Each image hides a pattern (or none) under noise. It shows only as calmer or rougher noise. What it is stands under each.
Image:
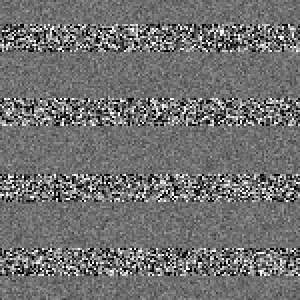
horizontal stripes
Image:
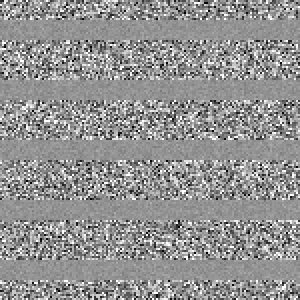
horizontal stripes
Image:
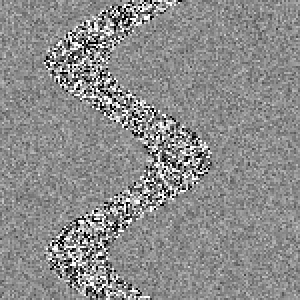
a wavy band
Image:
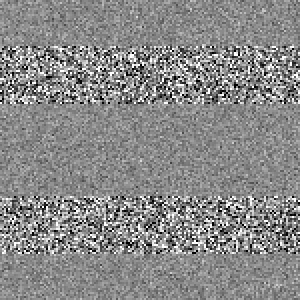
horizontal stripes
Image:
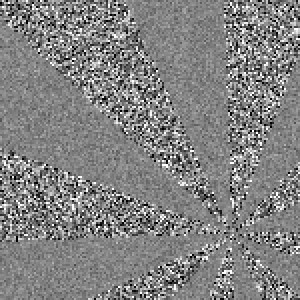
spokes from one point
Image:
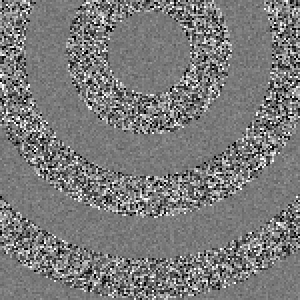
rings round one point
